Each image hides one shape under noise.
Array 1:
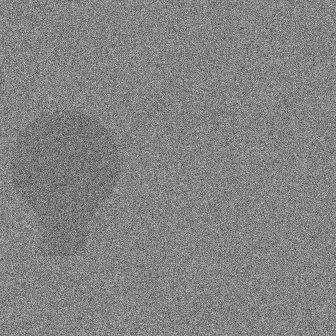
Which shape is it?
light bulb
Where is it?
middle left
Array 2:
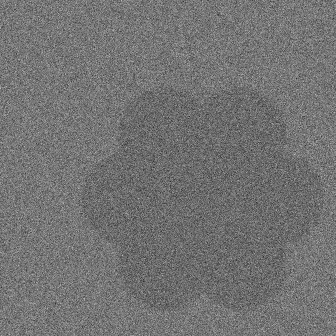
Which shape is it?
flower
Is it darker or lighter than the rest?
darker
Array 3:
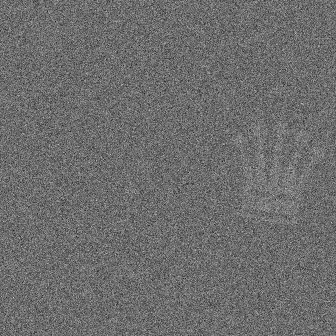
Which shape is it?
chess queen
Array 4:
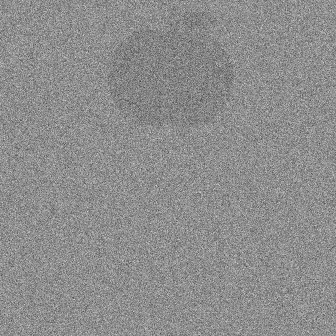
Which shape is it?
apple
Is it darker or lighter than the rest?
darker
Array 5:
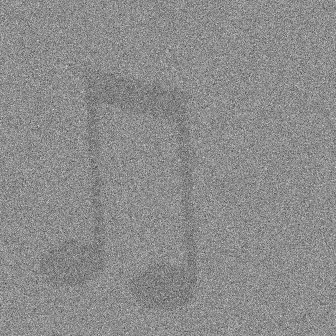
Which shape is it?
pair of musical notes
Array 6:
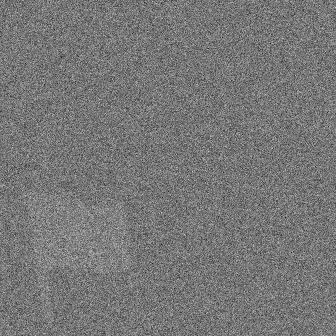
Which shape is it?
flag
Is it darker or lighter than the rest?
lighter
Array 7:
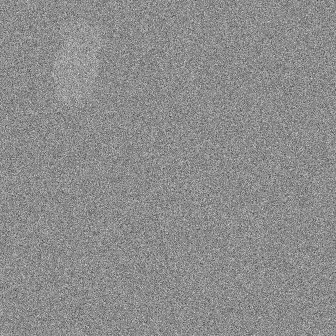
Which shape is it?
footprint
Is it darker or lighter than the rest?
lighter
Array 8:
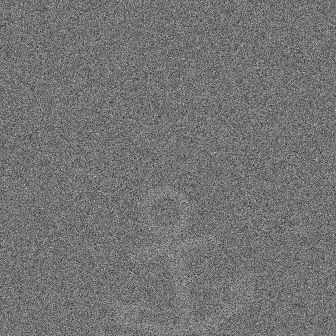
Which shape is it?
anchor
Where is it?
bottom middle
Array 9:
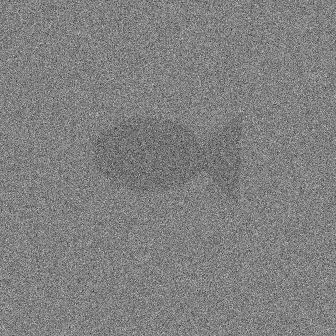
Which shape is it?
fish
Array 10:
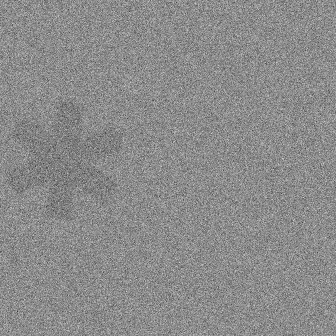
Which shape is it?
asterisk
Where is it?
middle left
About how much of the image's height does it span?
a third
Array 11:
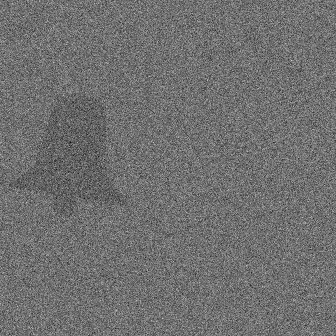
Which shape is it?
bell
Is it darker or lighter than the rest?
darker
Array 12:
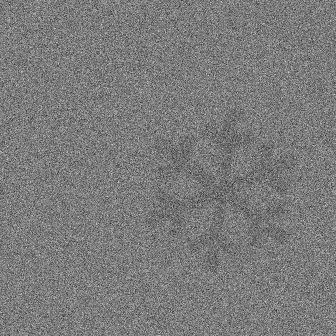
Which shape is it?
snowflake
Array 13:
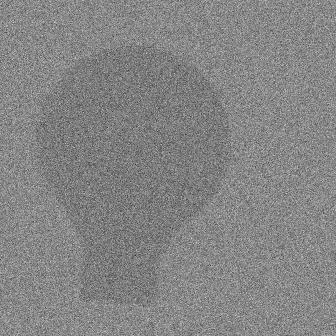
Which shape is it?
light bulb
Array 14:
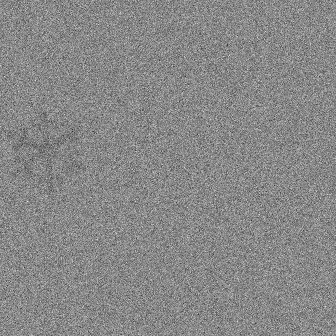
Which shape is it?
snowflake
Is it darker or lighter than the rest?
darker
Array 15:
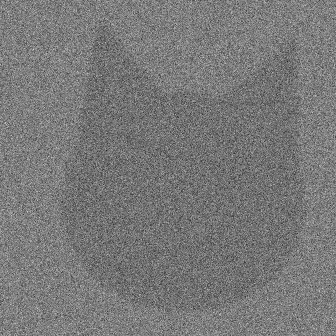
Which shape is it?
cat's head
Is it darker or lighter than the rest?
darker
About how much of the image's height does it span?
nearly all
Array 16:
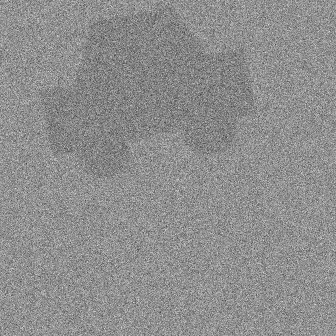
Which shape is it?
car
